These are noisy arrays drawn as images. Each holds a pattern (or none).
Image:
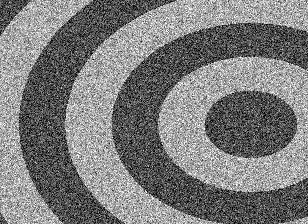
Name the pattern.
rings round one point
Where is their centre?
middle right
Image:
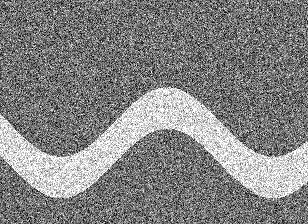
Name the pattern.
a wavy band
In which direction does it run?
left to right
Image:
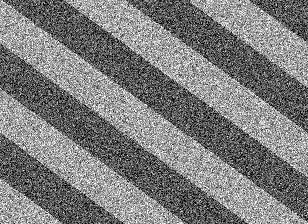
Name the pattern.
diagonal stripes
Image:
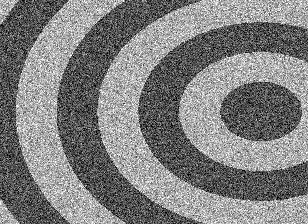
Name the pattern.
rings round one point
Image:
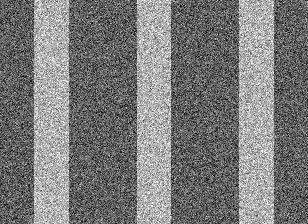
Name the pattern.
vertical stripes
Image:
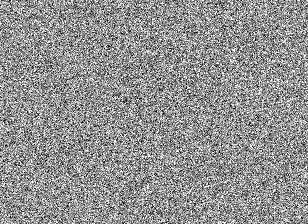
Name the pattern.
only noise
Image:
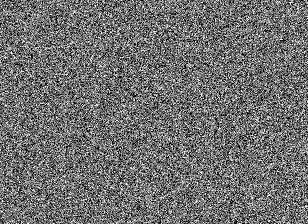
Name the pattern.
only noise
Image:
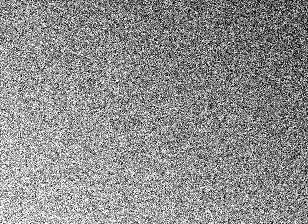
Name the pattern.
a smooth slope
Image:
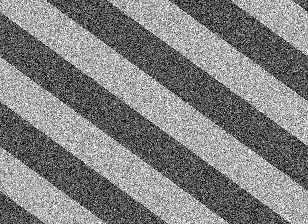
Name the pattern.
diagonal stripes
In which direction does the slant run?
top left to bottom right
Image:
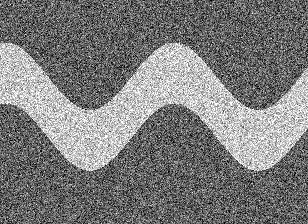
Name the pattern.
a wavy band
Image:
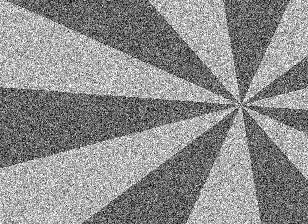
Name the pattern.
spokes from one point
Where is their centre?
middle right
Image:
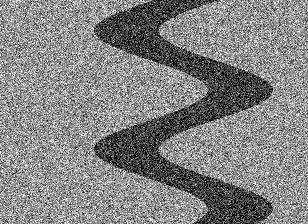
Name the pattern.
a wavy band
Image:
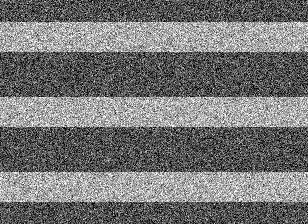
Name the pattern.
horizontal stripes
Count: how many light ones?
3
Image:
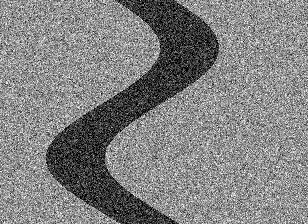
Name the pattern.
a wavy band
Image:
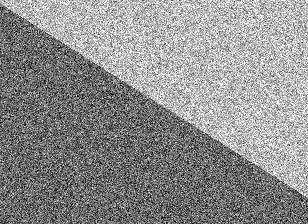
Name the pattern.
a sharp edge
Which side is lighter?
top right
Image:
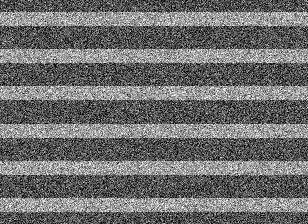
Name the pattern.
horizontal stripes
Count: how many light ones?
6
